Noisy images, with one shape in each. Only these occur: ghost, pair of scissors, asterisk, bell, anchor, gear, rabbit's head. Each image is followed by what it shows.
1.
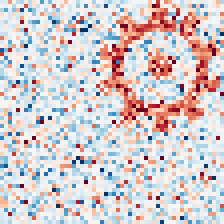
red gear
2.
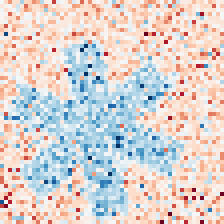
blue asterisk
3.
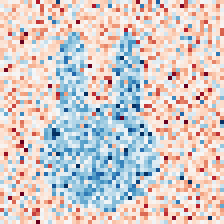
blue rabbit's head
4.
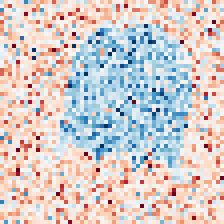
blue ghost
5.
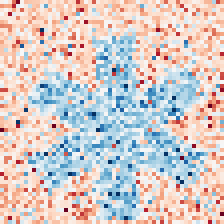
blue asterisk
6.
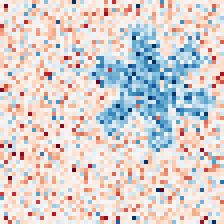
blue asterisk
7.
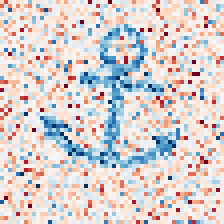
blue anchor
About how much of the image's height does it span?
two thirds
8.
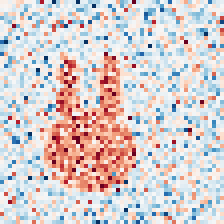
red rabbit's head
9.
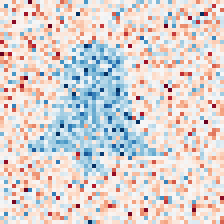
blue bell
